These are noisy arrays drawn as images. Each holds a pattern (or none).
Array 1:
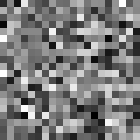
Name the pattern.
only noise
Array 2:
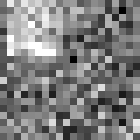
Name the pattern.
one block
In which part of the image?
top left
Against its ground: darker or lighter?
lighter
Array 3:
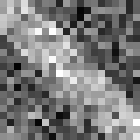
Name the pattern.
a diagonal band
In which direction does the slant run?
top left to bottom right
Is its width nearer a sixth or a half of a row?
a half
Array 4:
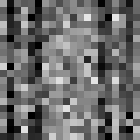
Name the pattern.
bands of columns
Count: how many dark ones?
4
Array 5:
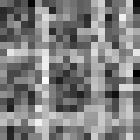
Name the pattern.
bands of rows crossing bands of columns
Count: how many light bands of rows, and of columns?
2 and 3
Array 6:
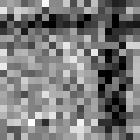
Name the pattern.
bands of rows crossing bands of columns
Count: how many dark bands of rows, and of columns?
1 and 1
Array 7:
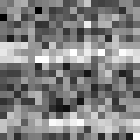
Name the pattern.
bands of rows
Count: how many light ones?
2
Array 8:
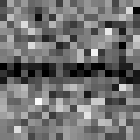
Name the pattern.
one band of rows
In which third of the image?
middle
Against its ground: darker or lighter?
darker
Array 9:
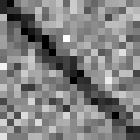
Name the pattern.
a diagonal band
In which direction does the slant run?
top left to bottom right
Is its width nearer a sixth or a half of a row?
a sixth
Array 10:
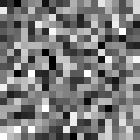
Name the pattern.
only noise
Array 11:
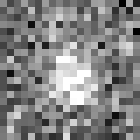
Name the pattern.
one block
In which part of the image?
centre
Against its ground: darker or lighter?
lighter
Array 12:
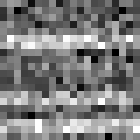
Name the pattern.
bands of rows
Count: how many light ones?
3
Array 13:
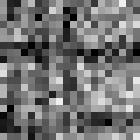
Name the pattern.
bands of rows crossing bands of columns
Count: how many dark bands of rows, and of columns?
2 and 3
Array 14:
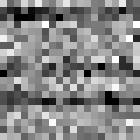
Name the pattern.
bands of rows
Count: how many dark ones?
3
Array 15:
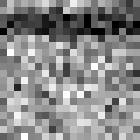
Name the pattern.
one band of rows
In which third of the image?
top
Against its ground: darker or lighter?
darker
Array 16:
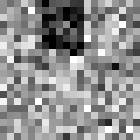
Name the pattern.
one block
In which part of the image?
top middle
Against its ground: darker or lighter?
darker
